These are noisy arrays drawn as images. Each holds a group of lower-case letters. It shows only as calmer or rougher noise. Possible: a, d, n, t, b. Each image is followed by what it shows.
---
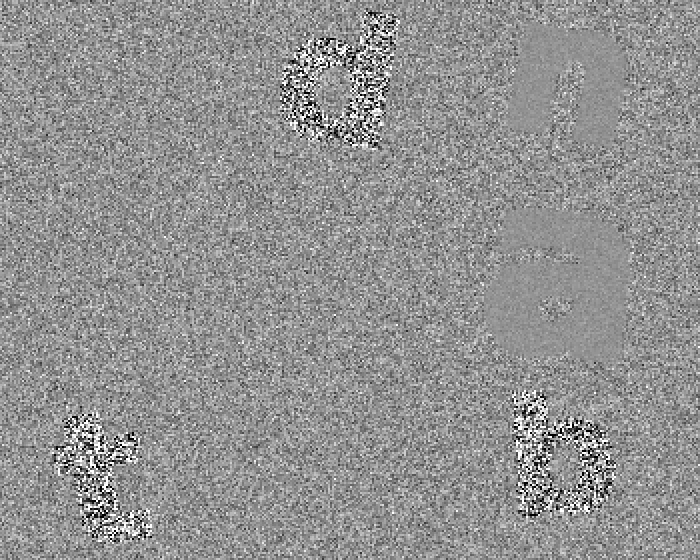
top middle: rough d; top right: calm n; middle right: calm a; bottom left: rough t; bottom right: rough b
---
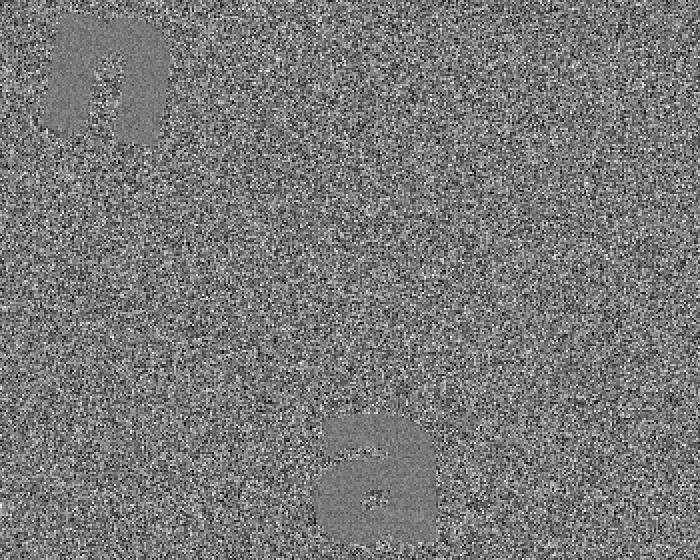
top left: calm n; bottom middle: calm a
